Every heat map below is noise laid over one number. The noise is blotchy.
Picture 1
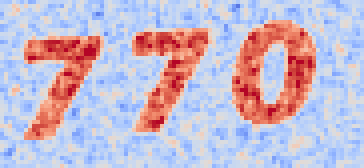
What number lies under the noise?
770
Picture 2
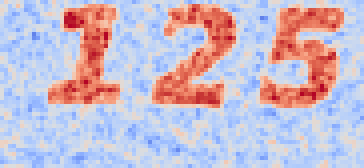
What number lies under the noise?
125
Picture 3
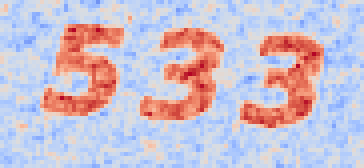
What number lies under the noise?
533
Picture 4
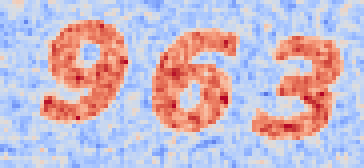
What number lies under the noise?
963
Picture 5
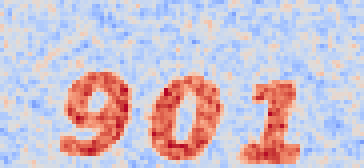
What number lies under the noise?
901
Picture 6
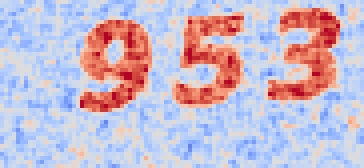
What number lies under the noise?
953
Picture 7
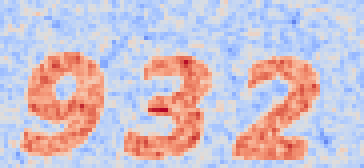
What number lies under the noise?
932
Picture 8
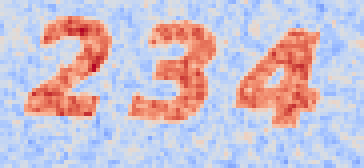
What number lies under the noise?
234
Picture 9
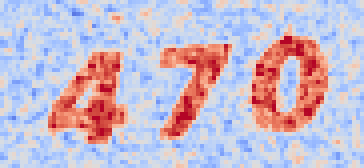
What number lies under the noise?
470
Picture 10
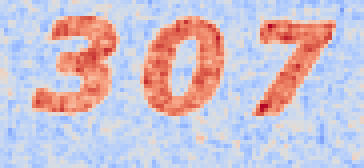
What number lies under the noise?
307
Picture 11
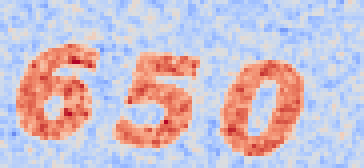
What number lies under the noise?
650
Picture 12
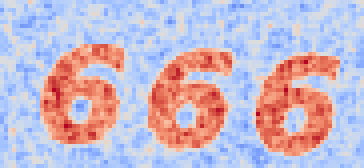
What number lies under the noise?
666
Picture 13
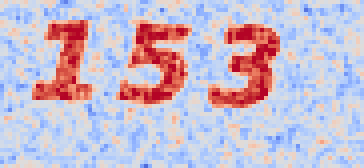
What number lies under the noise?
153
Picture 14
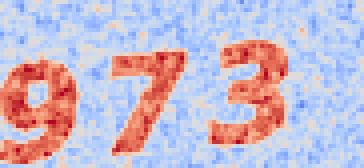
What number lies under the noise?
973
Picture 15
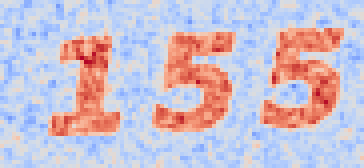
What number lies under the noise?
155
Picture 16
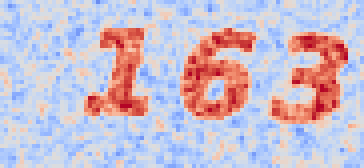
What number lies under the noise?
163
